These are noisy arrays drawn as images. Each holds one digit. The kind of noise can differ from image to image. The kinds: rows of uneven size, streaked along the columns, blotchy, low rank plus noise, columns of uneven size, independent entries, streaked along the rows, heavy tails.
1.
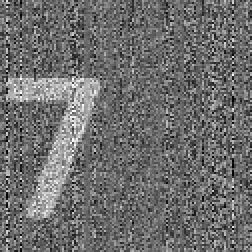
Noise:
columns of uneven size
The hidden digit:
7
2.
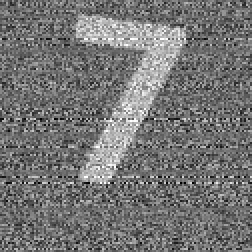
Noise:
rows of uneven size
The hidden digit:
7
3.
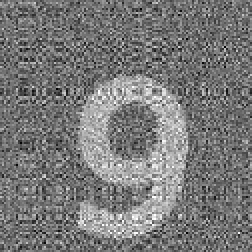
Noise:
low rank plus noise
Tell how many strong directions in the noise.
one
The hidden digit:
9
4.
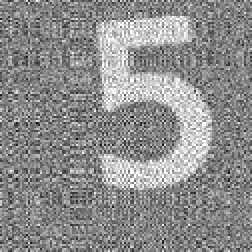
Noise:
low rank plus noise
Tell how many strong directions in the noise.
one
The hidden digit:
5
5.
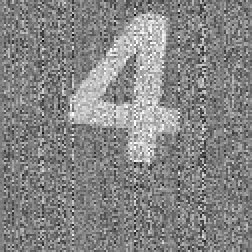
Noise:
columns of uneven size
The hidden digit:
4
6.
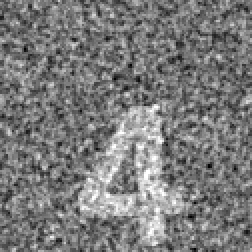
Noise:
blotchy
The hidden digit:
4
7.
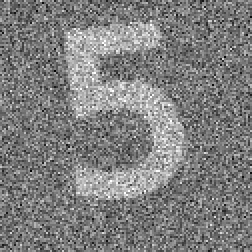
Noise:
independent entries
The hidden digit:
5
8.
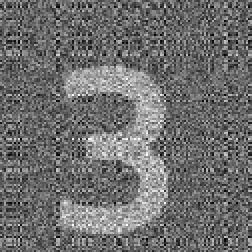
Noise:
low rank plus noise
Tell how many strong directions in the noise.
one
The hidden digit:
3
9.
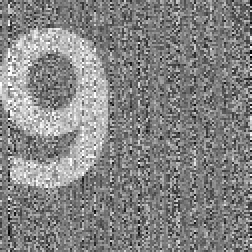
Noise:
columns of uneven size
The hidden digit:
9
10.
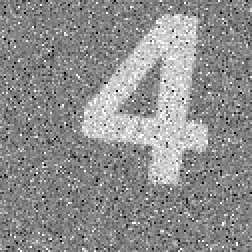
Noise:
heavy tails
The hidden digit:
4
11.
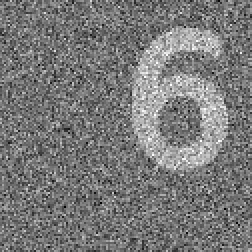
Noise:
independent entries
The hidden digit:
6
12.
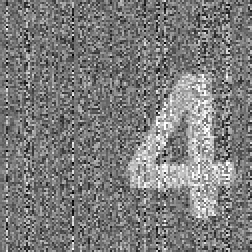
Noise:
columns of uneven size
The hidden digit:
4
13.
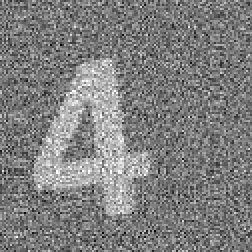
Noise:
low rank plus noise
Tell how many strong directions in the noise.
five to eight
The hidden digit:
4
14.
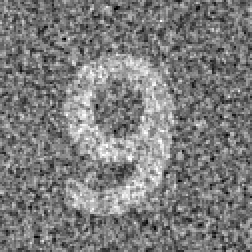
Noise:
blotchy
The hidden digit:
9
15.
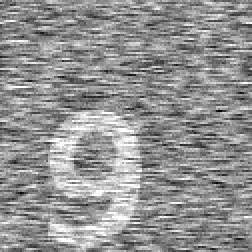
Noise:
streaked along the rows
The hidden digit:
9
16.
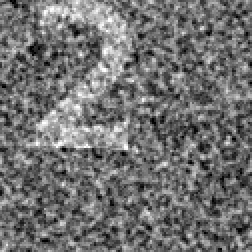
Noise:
blotchy
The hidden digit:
2
